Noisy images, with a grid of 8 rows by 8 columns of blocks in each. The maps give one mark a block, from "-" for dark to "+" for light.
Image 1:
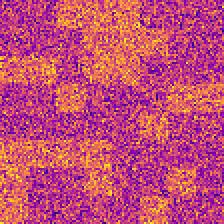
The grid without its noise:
- - + + + - - -
- - - + + + - -
+ + - + + - - -
- - + - - - + +
- - - - - + - -
+ + + + - - - -
+ - - + - - + -
+ - - - - + - -
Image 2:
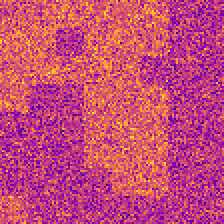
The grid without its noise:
+ + + + + + - -
+ + - + + + - -
+ + + + + - - -
+ - - + + + - -
- - - + + + - -
- - - + + + - -
- - - - + + - -
+ - - - - - - -
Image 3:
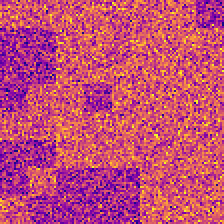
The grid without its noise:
+ + + + + + + -
- - + + + + + +
- - + + + + + +
- + + - + + + +
+ + + + + + + +
- - + + + + + +
- + - - - + + +
+ - - - - + + +
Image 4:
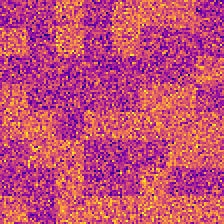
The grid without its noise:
- - + - + + + -
+ - + - + - - -
- - - - - - - +
+ - - - - + + -
+ + - + + + + +
- + + - - - + +
- - + - - + - -
+ - + + + + + +
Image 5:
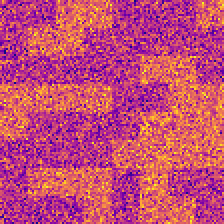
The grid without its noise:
- - + + - - - +
- + + - - - - -
- - - - - + + -
+ + + + - - + +
+ - - - - + + +
- - - - + + + +
- + + + - + - -
- - - + - + + -
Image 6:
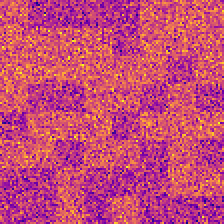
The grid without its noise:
+ - - - - + + +
+ + + + - + + +
+ + + + + + - +
+ - - + + - + -
- + + + - + + +
+ + - + + - + -
- - + - - - + +
- - + - + - - -
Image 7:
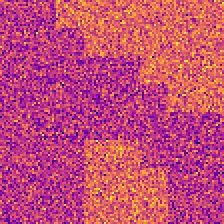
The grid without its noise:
- - + + + + + +
- - - + + + + +
- - - - - + + +
- - - - - - + +
- - - - - - - -
- - - + + - - -
- - - + + + - -
- - - + + + - -
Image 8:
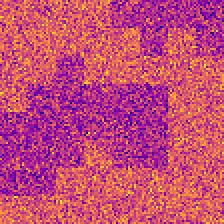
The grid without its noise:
+ + + + - - - -
+ + + + + - + -
+ + - + + + + +
+ - - - - - + +
- - - - - - + +
- - - + - - + +
- - + + + + + +
+ + + + + + + +
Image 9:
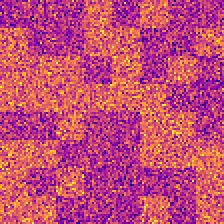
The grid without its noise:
- - - + - + - -
+ - - + + - - +
+ + + - + - + -
+ + + + + + - -
- - + - - + + -
+ + - - - + + +
+ - + - - - - +
+ + - - - + - +
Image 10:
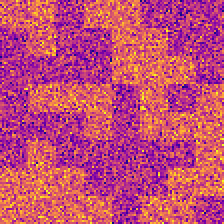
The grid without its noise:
+ + - + + - - -
- + - - + + - -
- - - - + + + -
- + + + - + - +
- - - + - + + +
- + - - - - - +
+ + + - - - + +
+ + + + - + + -
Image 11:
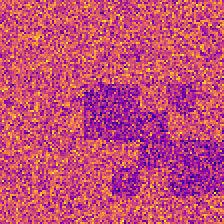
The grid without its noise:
+ + + + + + + +
+ + + + + + + +
+ + + + + + + +
+ + + - - + - +
+ + + - - - + +
+ + + + + - - -
+ + + + - + - -
+ + + + + + + +
